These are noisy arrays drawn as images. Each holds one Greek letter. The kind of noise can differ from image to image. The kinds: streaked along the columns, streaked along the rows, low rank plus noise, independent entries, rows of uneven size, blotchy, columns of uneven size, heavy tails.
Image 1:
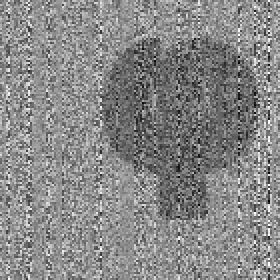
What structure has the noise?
columns of uneven size
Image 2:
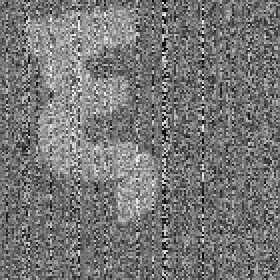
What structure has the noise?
columns of uneven size
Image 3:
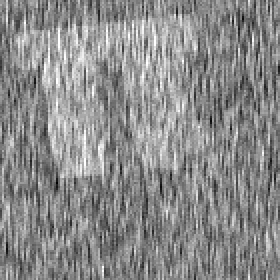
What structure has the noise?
streaked along the columns
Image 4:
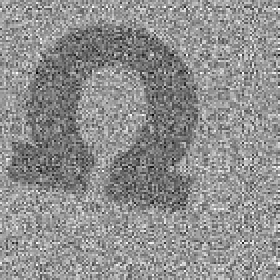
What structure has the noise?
low rank plus noise
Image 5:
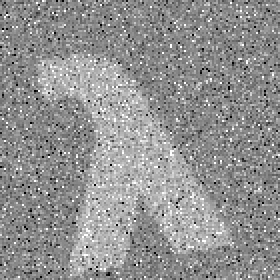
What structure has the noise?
heavy tails
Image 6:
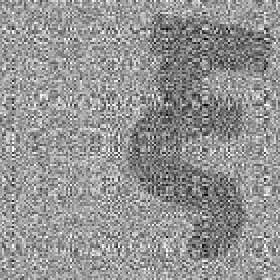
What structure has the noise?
low rank plus noise
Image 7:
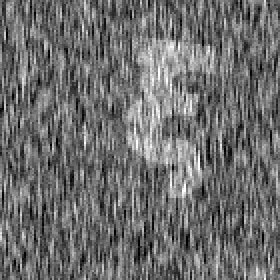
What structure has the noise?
streaked along the columns
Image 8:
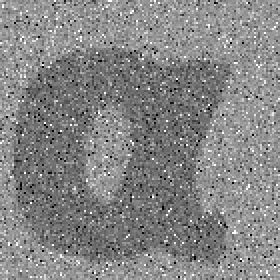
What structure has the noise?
heavy tails
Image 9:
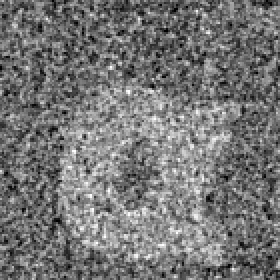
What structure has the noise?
blotchy
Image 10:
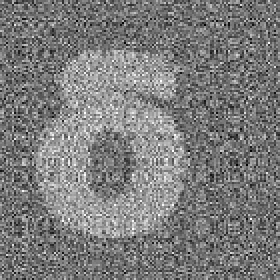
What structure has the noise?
low rank plus noise
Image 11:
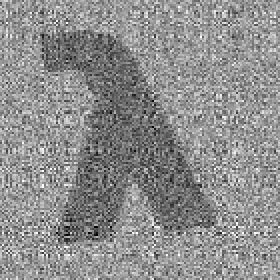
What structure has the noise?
low rank plus noise
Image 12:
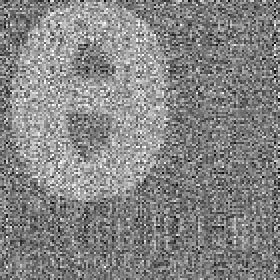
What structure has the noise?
low rank plus noise
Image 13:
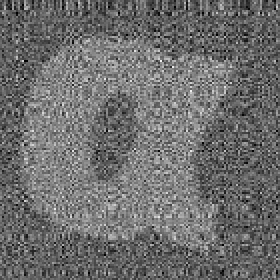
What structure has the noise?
low rank plus noise
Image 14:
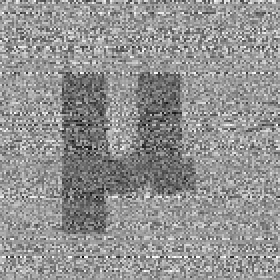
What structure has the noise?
rows of uneven size
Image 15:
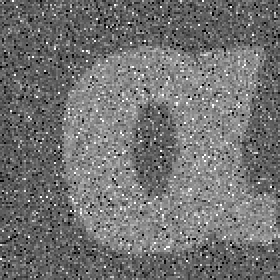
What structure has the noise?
heavy tails
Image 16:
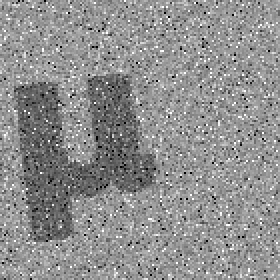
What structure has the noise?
heavy tails
